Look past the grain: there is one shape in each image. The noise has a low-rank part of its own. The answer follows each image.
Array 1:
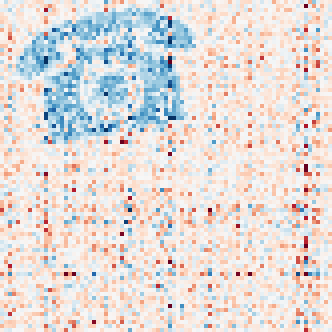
telephone
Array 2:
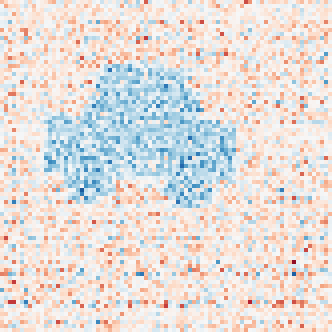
car
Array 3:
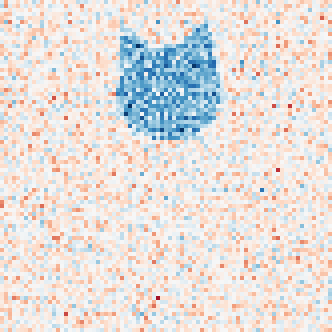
cat's head
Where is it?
top middle
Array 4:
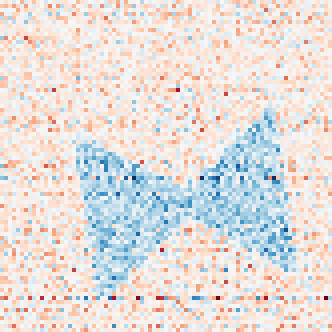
bow tie
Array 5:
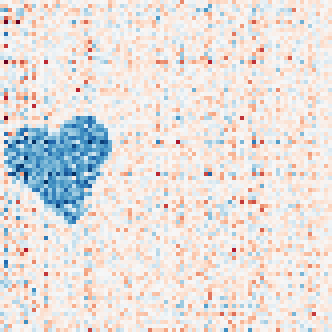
heart
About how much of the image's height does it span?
a third
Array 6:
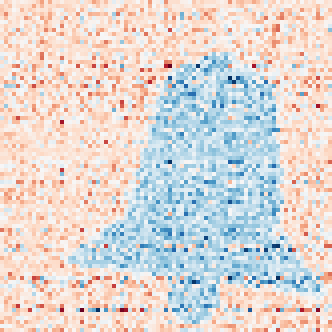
bell
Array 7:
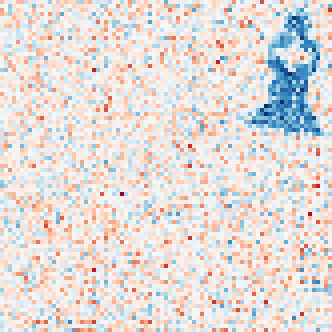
chess bishop
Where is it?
top right
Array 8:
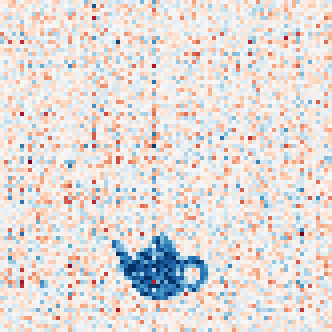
teapot
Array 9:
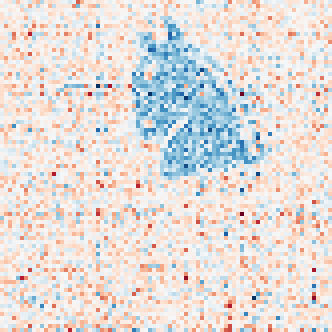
chess knight
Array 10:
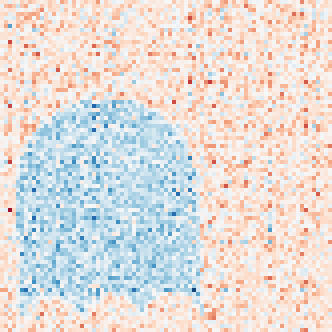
ghost
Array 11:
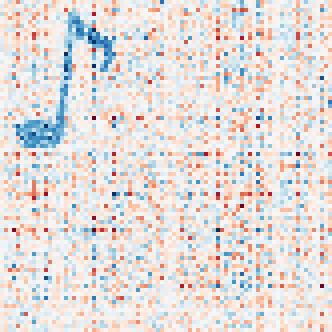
musical note
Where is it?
top left
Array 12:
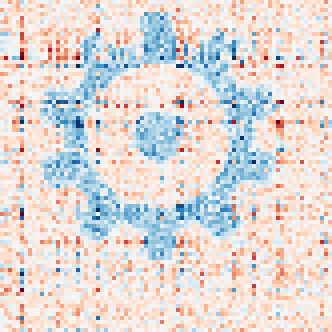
gear
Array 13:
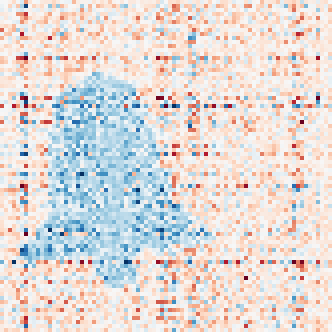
bell
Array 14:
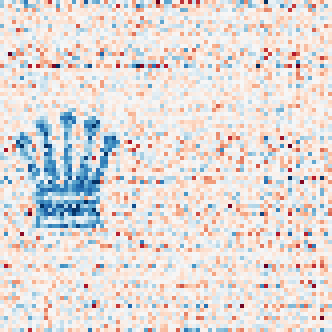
chess queen
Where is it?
middle left
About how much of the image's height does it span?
a third
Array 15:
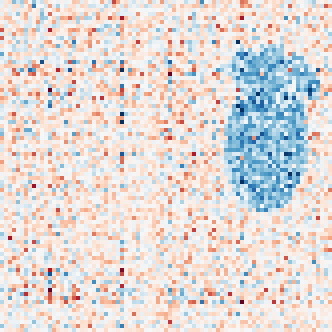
footprint
